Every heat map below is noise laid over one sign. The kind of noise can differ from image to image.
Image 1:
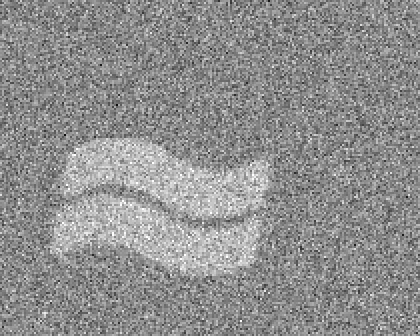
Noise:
independent entries
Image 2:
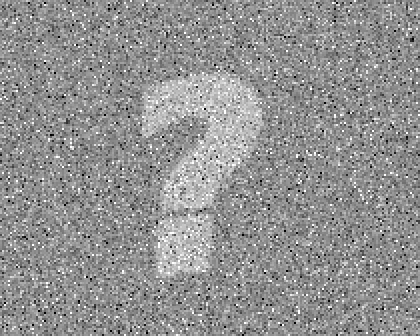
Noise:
heavy tails
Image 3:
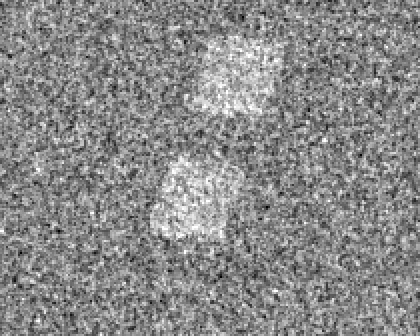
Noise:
blotchy
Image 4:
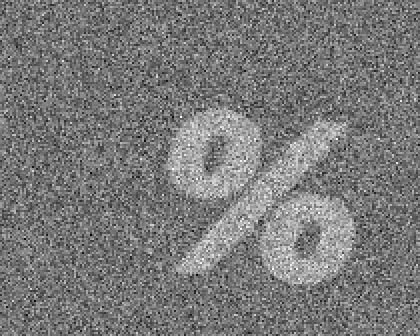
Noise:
independent entries
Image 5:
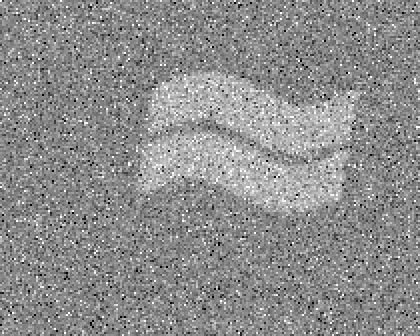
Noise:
heavy tails
